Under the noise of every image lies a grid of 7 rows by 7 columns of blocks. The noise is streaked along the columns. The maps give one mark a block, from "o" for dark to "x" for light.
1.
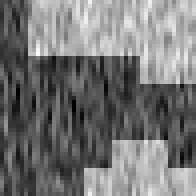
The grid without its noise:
o x x x x x x
o x x x x x x
o o o o o x x
o o o o o o o
o o o o o o o
o o o o x x o
o o o x x x x
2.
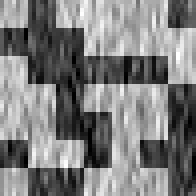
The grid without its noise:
x o x x x x o
o o o x x x x
x o o o o o x
x x o x x x o
x x o o x x o
o x x o x o o
x o o x x x o
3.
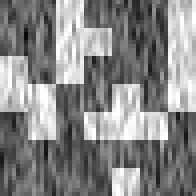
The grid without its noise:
o o x o o o x
o o x x o o x
x o x o o o x
x x o o x o x
o x o x x x o
o o o o o o o
o o o o x o o
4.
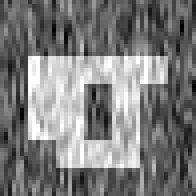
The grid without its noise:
o o o o o o o
o o o o o o o
o x x x x x o
o x x o x o o
o x x o x o o
o o x x x o o
o o o o o o o
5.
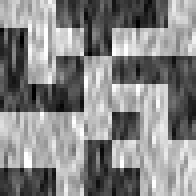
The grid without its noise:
x x o o o o x
o x x o x x x
o x o x o o o
o o o x x x o
x x x x o x o
x x x o x x x
o o x o o x x
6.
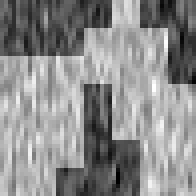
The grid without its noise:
o o o o x o o
o o o x x x o
x x x x x x o
x x x o x x x
x x x o x x x
x x x o o x x
x x o o o x x
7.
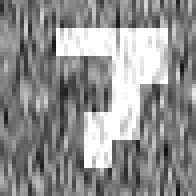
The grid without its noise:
o o o o o o o
o o x x x x o
o o o o x x o
o o o o x o o
o o o x x o o
o o o x o o o
o o o o o o o
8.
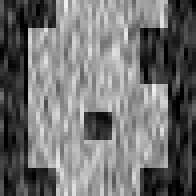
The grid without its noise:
o o x x x x o
o x x x x o o
o x x x x o o
o x x x x x o
o x x o x x o
o x x x x x o
o o x x x o o
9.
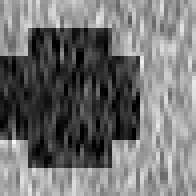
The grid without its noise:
x x x x x x x
x o o o x x x
o o o o o x x
o o o o o x x
o o o o o x x
x o o o x x x
x x x x x x x
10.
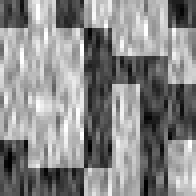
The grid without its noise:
o x o x x x o
x x x o x x x
x x x o o o x
x x x o x o o
x x x o x o o
o x x o x o x
o o o x x o x
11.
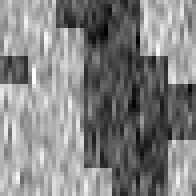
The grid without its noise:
x x o o o x x
x x x o o x x
o x x o o o x
x x x o o o o
x x x o o o o
x x x o o o x
x x x x o o x
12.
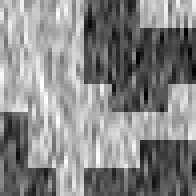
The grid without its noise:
x x x o o x x
x x x o o o o
x x x o o o o
x x x x o o x
o x x x x x x
o x x x x o o
o o x o o o o
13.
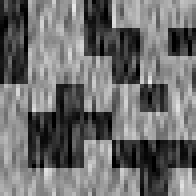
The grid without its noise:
o x x o x x x
o x x o o x o
o x x x o x x
x x o x x o x
x o o o x x x
x o o x o o o
x x x x x o x
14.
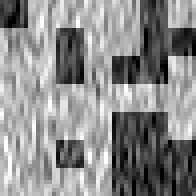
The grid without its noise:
o x x x x o x
x x o x x o o
x x o x o o x
x x x x x x x
x x x x o o x
x x o x o o o
x x x x o o o
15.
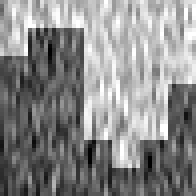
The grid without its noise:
x x x x x x x
x o o x x x x
o o o x x x x
o o o x x x o
o o o x x x o
o o o o x o o
o o o o o o o
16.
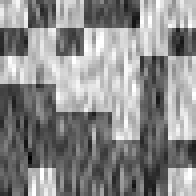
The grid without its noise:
x o x o o x x
o x o x x x o
x x x x x o x
o o x x x o x
o o o o x o x
o o o o o o o
o x o o o o x
